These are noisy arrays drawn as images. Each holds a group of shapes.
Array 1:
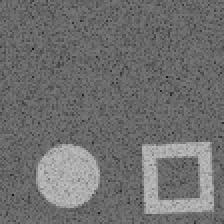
bottom left: disc; bottom right: square frame
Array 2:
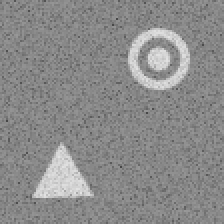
top right: bullseye; bottom left: triangle
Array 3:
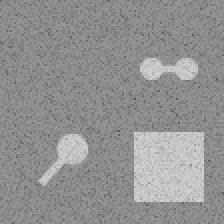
top right: dumbbell; bottom left: lollipop; bottom right: square
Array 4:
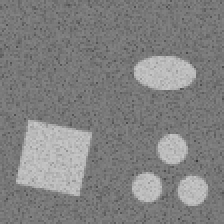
top right: ellipse; bottom left: square; bottom right: three dots
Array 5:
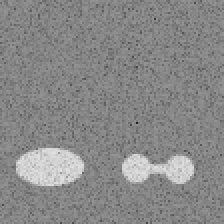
bottom left: ellipse; bottom right: dumbbell
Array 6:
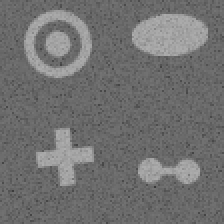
top left: bullseye; top right: ellipse; bottom left: cross; bottom right: dumbbell
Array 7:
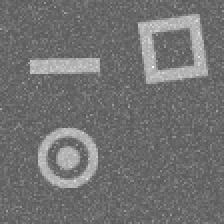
top left: bar; top right: square frame; bottom left: bullseye
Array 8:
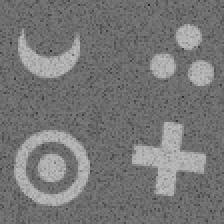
top left: crescent; top right: three dots; bottom left: bullseye; bottom right: cross
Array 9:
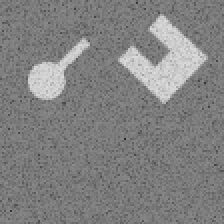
top left: lollipop; top right: square with a notch
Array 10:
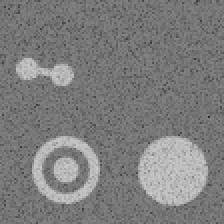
top left: dumbbell; bottom left: bullseye; bottom right: disc
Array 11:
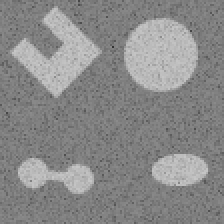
top left: square with a notch; top right: disc; bottom left: dumbbell; bottom right: ellipse
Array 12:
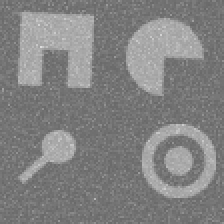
top left: square with a notch; top right: disc with a wedge cut out; bottom left: lollipop; bottom right: bullseye
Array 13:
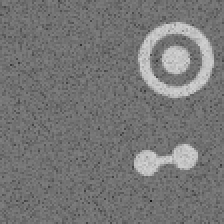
top right: bullseye; bottom right: dumbbell
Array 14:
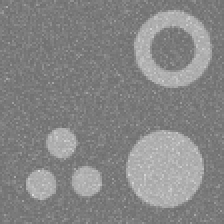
top right: ring; bottom left: three dots; bottom right: disc
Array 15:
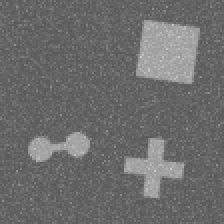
top right: square; bottom left: dumbbell; bottom right: cross
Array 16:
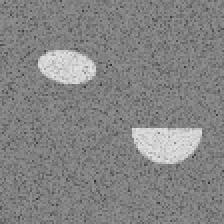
top left: ellipse; bottom right: half disc
